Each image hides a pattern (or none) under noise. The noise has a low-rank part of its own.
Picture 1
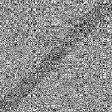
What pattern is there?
a diagonal band
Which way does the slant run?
bottom left to top right
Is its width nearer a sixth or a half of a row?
a sixth
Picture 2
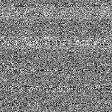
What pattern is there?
bands of rows
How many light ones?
2
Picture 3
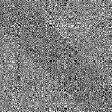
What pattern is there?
a diagonal band
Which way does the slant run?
top left to bottom right
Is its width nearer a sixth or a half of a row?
a half
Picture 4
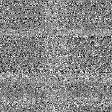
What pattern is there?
bands of rows crossing bands of columns
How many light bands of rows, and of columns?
3 and 1
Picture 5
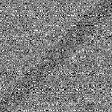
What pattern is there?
a diagonal band
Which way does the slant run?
bottom left to top right
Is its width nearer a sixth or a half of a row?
a sixth
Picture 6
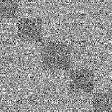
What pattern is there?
blocks along the diagonal
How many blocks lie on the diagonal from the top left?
5
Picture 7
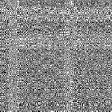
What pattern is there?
bands of rows crossing bands of columns
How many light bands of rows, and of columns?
2 and 2
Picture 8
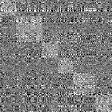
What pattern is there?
blocks along the diagonal
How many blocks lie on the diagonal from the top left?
6
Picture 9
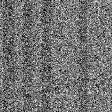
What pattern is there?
bands of columns
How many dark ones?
4
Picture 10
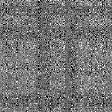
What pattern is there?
bands of rows crossing bands of columns
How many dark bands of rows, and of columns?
3 and 2
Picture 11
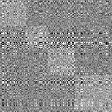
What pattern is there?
blocks along the diagonal
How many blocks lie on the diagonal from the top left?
4
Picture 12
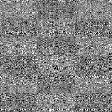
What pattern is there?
a checkerboard
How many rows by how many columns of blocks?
6 by 3
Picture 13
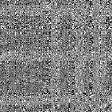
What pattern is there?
bands of rows crossing bands of columns
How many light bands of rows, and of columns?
3 and 3
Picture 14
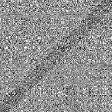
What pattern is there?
a diagonal band
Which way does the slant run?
bottom left to top right
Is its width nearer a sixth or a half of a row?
a sixth
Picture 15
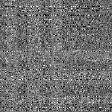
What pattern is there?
bands of rows crossing bands of columns
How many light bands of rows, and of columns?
3 and 3
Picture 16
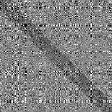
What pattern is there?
a diagonal band
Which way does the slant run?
top left to bottom right
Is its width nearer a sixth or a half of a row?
a sixth
